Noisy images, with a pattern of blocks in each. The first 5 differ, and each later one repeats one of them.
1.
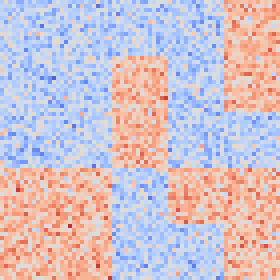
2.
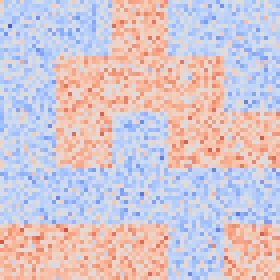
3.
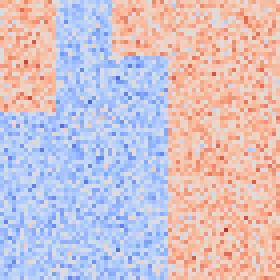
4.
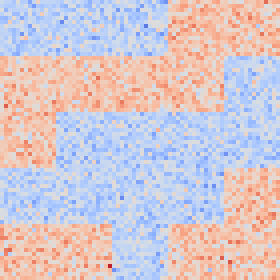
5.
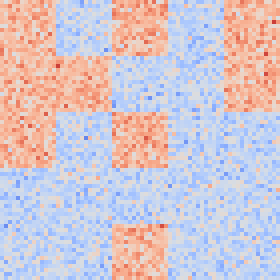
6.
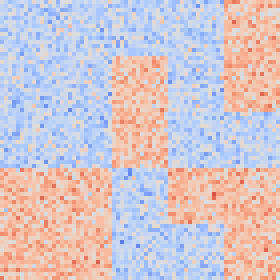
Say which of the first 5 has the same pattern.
1
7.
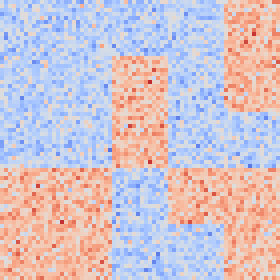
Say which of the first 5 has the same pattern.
1
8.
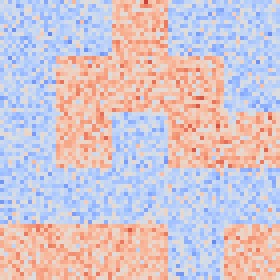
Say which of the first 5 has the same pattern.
2
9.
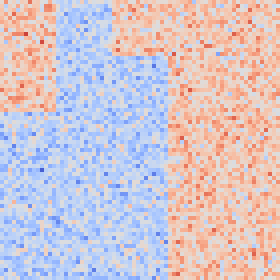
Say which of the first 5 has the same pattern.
3
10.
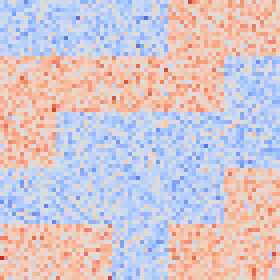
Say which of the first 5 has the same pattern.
4
